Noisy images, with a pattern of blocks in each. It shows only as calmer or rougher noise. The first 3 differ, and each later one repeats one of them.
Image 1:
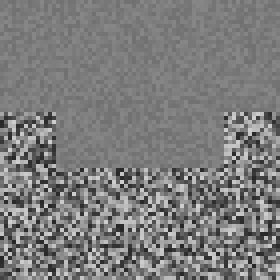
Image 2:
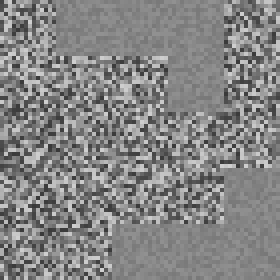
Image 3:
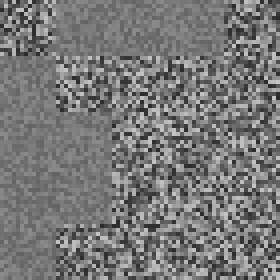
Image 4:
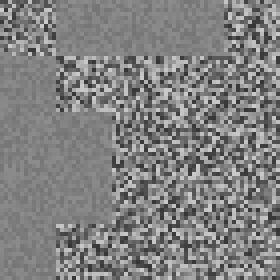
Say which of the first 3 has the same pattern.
3
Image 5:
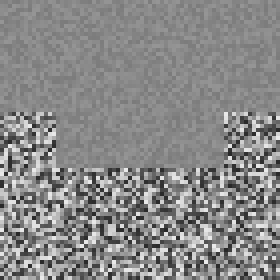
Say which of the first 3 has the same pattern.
1
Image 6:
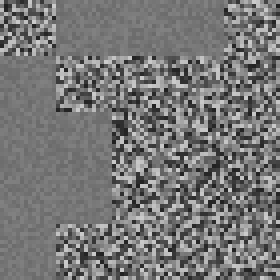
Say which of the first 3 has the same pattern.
3
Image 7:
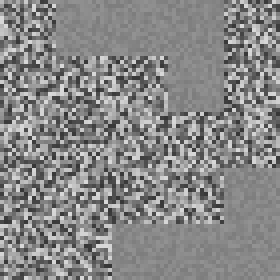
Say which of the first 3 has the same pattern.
2
